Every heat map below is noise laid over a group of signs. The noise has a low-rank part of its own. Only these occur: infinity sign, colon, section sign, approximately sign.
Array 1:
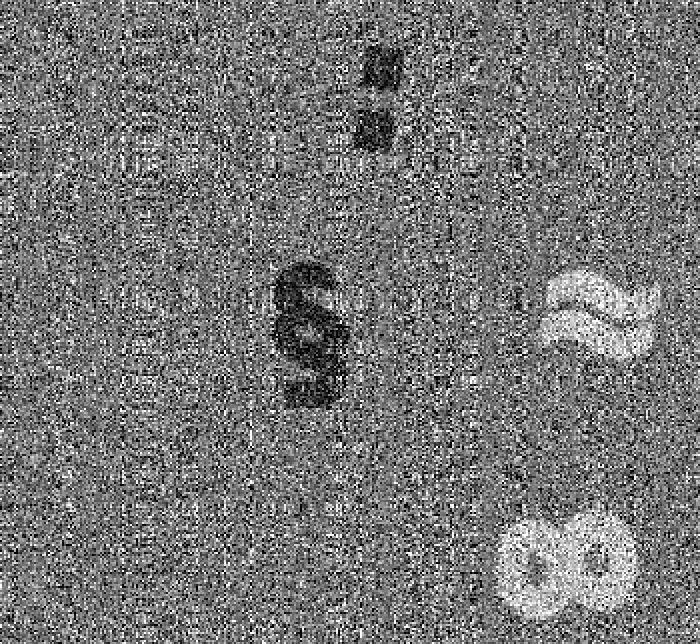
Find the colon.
top middle
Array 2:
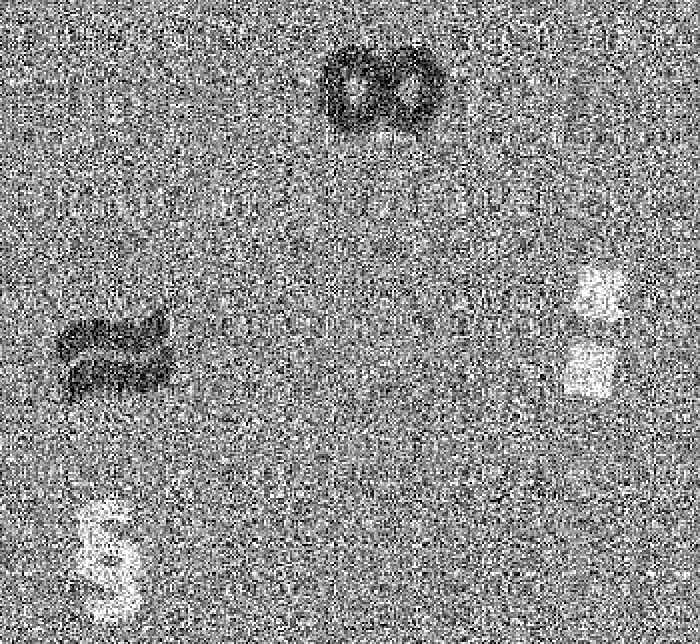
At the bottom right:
nothing
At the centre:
nothing
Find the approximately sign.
middle left
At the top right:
nothing
